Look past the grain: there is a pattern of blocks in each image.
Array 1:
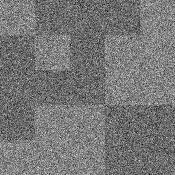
mirrored about the diagonal from the top left
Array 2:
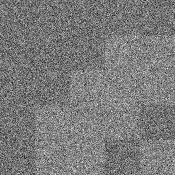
mirrored about the diagonal from the top left
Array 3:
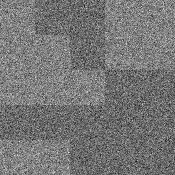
no symmetry
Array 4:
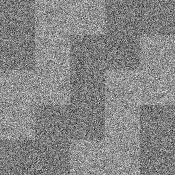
the same after a half turn
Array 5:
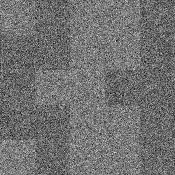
top and bottom mirror each other
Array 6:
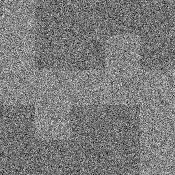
the same after a half turn
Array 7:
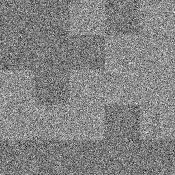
no symmetry
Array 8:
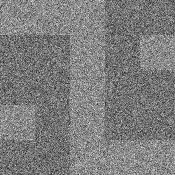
the same after a half turn
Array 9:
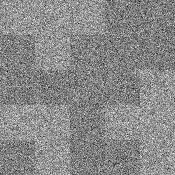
mirrored about the diagonal from the bottom left
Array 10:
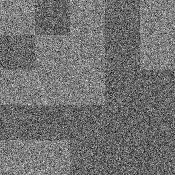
mirrored about the diagonal from the top left
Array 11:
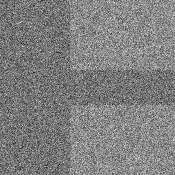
top and bottom mirror each other
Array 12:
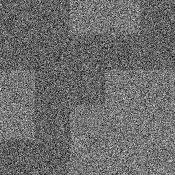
mirrored about the diagonal from the top left
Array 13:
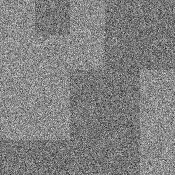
no symmetry
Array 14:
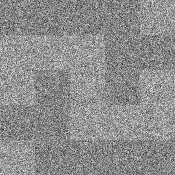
the same after a half turn
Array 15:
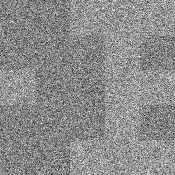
top and bottom mirror each other
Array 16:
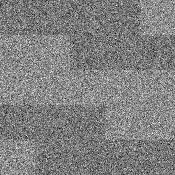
the same after a half turn
